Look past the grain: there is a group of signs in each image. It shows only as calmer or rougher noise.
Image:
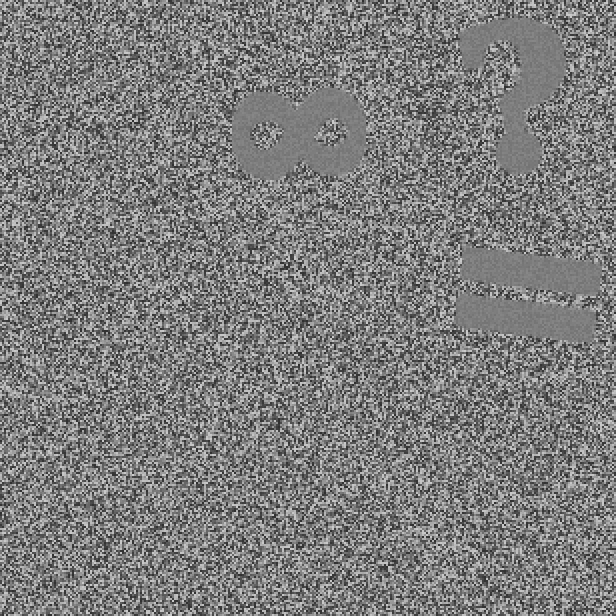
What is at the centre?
nothing
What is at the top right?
question mark
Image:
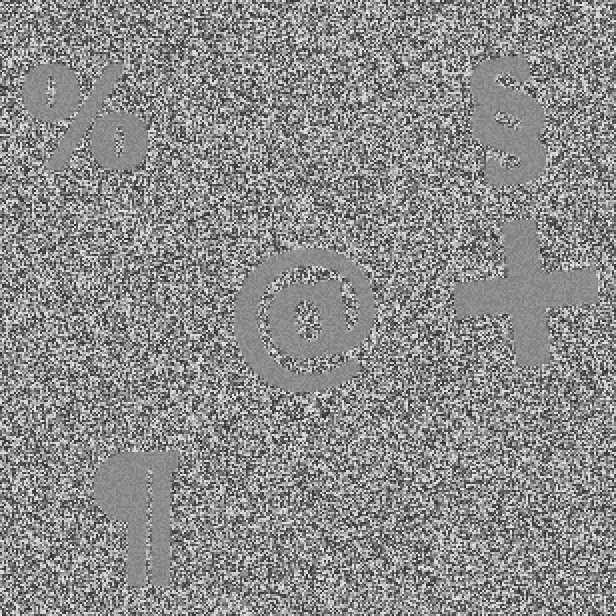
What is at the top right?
section sign
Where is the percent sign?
top left
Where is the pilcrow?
bottom left
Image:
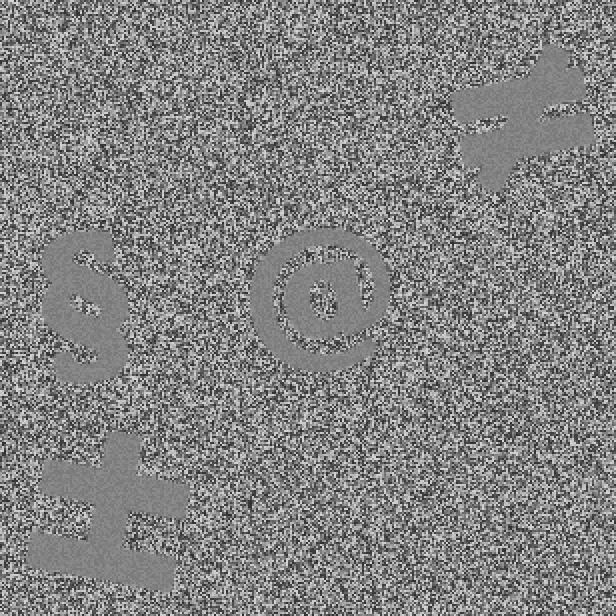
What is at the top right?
not-equal sign
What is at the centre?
at sign
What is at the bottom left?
plus-minus sign
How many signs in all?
4
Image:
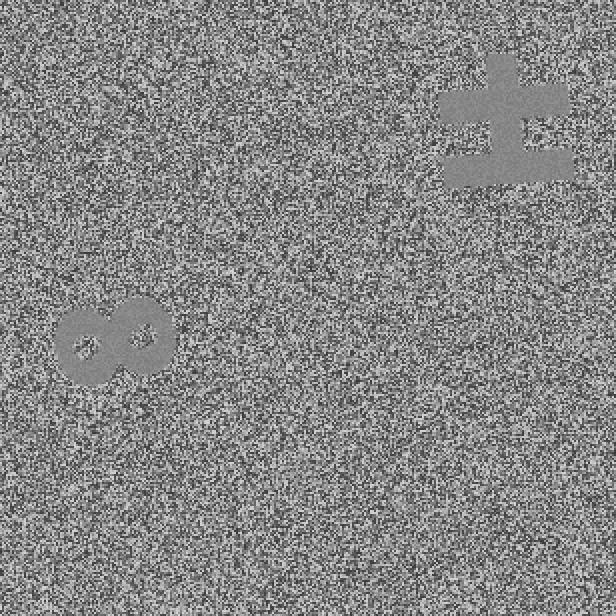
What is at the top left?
nothing
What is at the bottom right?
nothing
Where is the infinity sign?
middle left
